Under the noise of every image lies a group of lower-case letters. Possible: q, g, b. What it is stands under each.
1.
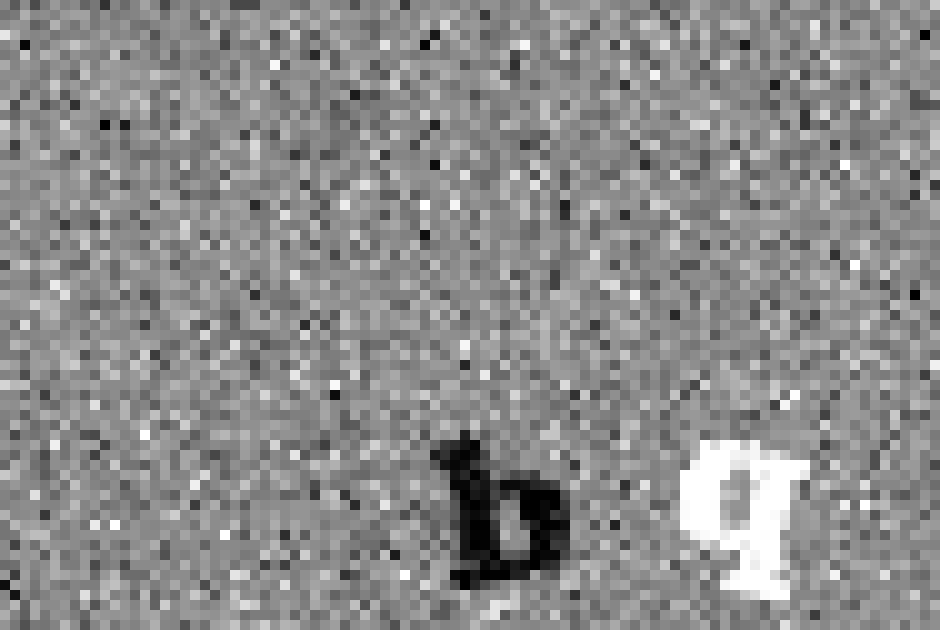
bottom middle: dark b; bottom right: light q
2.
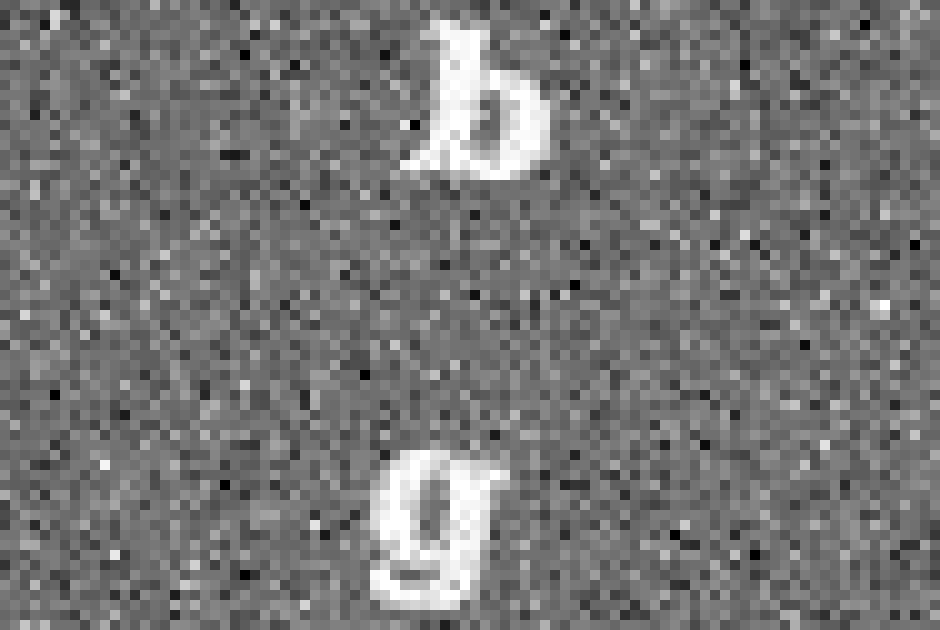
top middle: light b; bottom middle: light g
